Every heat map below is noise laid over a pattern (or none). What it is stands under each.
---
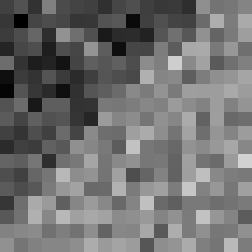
a sharp edge
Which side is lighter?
bottom right
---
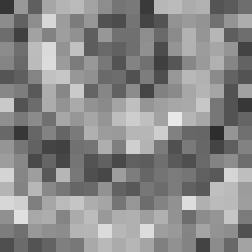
rings round one point
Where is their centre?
top middle
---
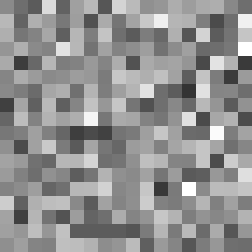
only noise
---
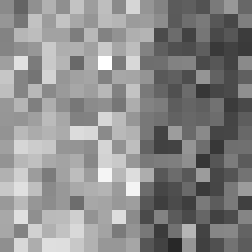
a sharp edge
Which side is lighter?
left
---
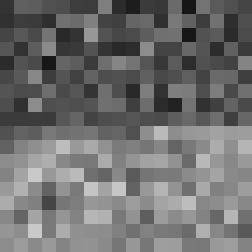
a sharp edge
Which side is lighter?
bottom
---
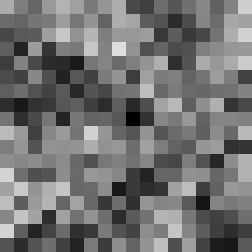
spokes from one point
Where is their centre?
middle right
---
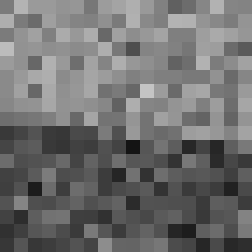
a sharp edge
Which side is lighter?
top
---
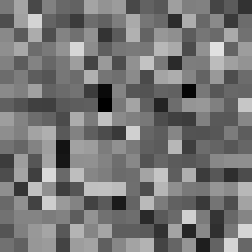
only noise
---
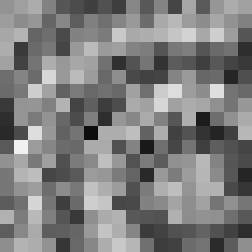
rings round one point
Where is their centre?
bottom right
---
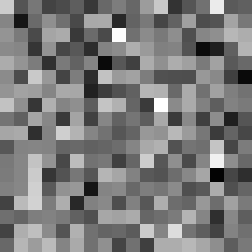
only noise
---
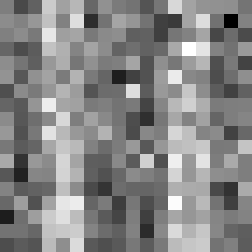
vertical stripes
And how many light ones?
2
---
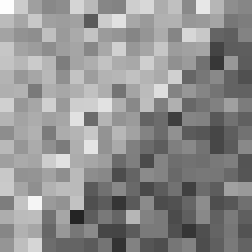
a sharp edge
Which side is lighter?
top left
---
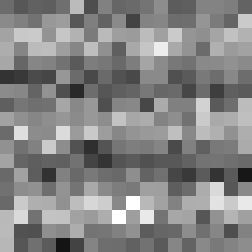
horizontal stripes
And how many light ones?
3
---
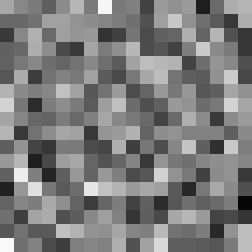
rings round one point
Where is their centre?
centre
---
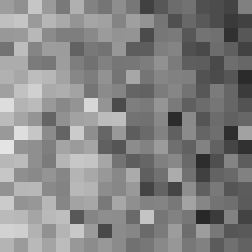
a smooth slope
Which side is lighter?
left
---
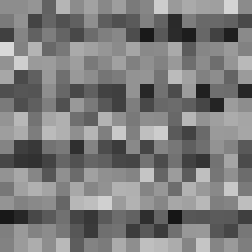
horizontal stripes
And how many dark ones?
4
